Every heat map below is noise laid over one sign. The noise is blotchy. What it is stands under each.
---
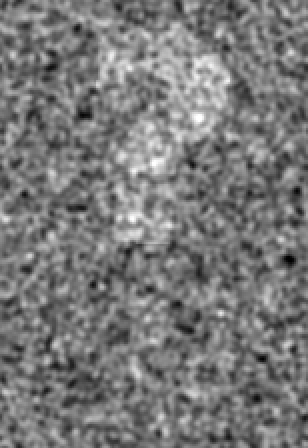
question mark
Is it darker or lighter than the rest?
lighter
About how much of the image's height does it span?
half
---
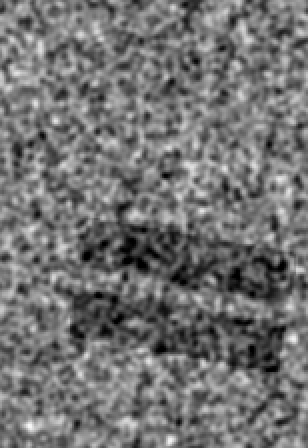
equals sign
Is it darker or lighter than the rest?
darker
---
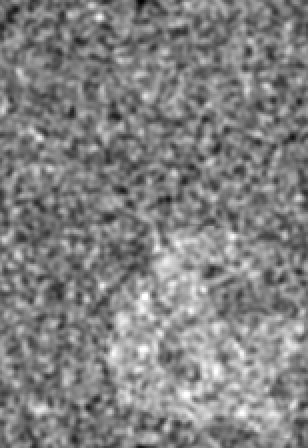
ampersand
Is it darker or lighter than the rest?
lighter
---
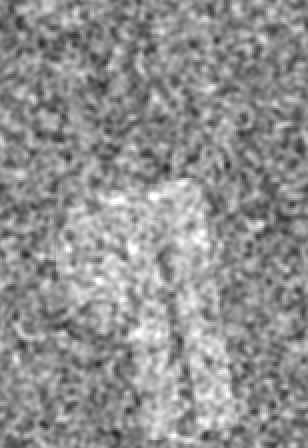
pilcrow
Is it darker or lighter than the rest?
lighter
